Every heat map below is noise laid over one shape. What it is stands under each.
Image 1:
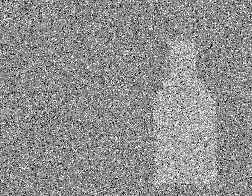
light bottle
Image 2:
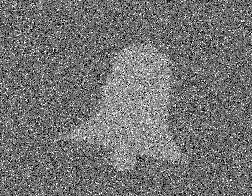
light bell
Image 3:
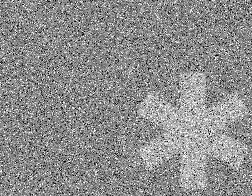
light asterisk
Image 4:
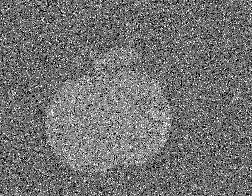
light apple
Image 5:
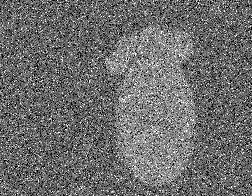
light footprint
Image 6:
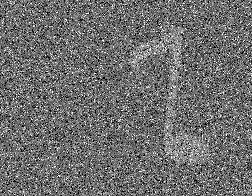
light musical note
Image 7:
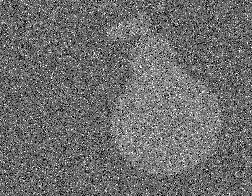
light pear
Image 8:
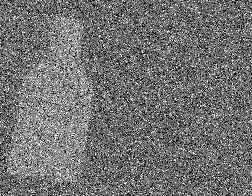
light bottle
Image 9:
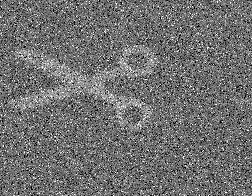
light pair of scissors
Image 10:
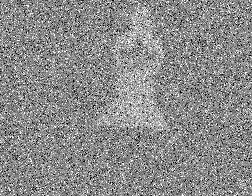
light chess bishop
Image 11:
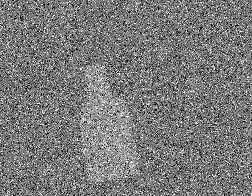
light bottle
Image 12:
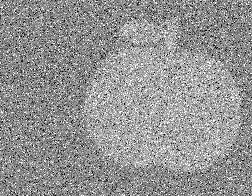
light apple
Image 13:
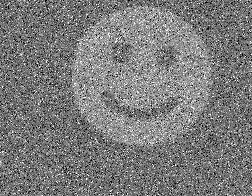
light smiling face
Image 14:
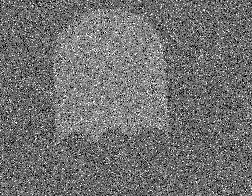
light ghost
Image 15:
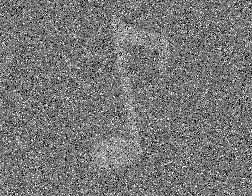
light musical note
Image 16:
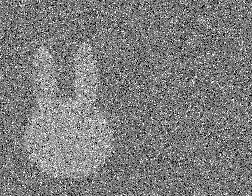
light rabbit's head
